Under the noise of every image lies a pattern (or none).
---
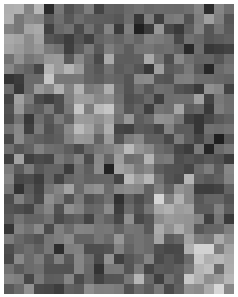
blocks along the diagonal
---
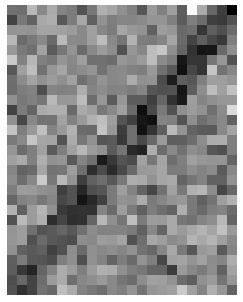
a diagonal band
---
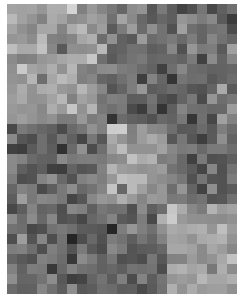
blocks along the diagonal
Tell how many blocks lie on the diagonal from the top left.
3
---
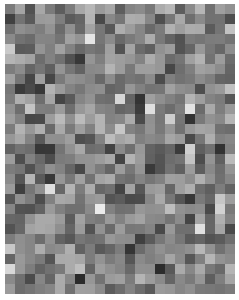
only noise
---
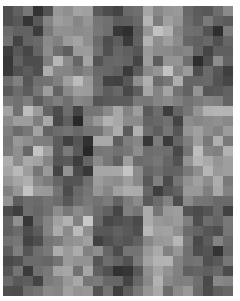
a checkerboard
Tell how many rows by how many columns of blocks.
3 by 5
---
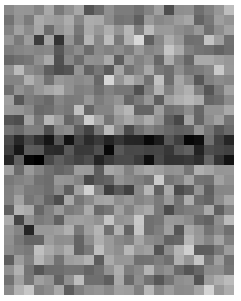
one band of rows
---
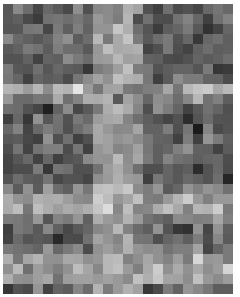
bands of rows crossing bands of columns
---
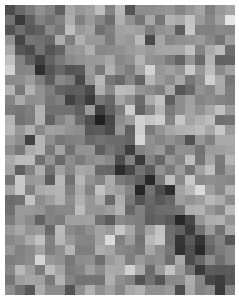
a diagonal band
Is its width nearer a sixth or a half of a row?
a sixth
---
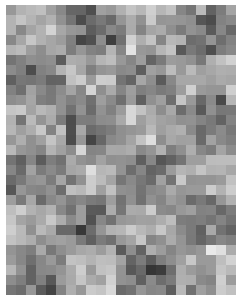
a checkerboard
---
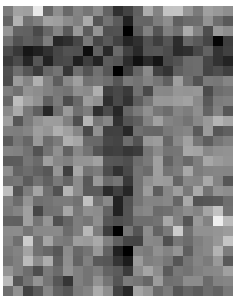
bands of rows crossing bands of columns
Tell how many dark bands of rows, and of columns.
1 and 1
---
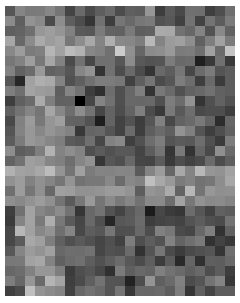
bands of rows crossing bands of columns
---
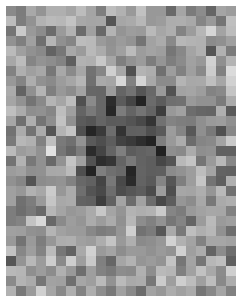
one block
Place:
centre
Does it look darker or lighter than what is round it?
darker
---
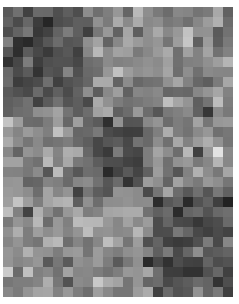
blocks along the diagonal
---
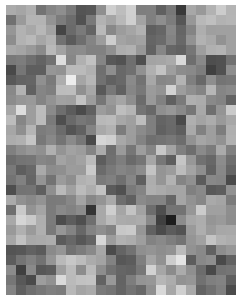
a checkerboard
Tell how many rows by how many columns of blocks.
6 by 5
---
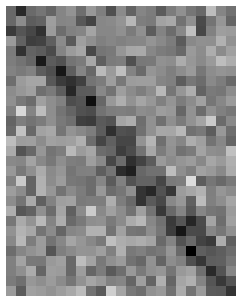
a diagonal band
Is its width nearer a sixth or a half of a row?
a sixth
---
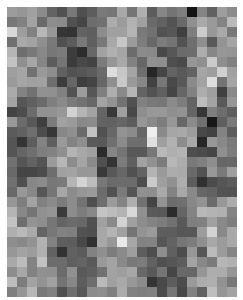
a checkerboard
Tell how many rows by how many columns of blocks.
3 by 5
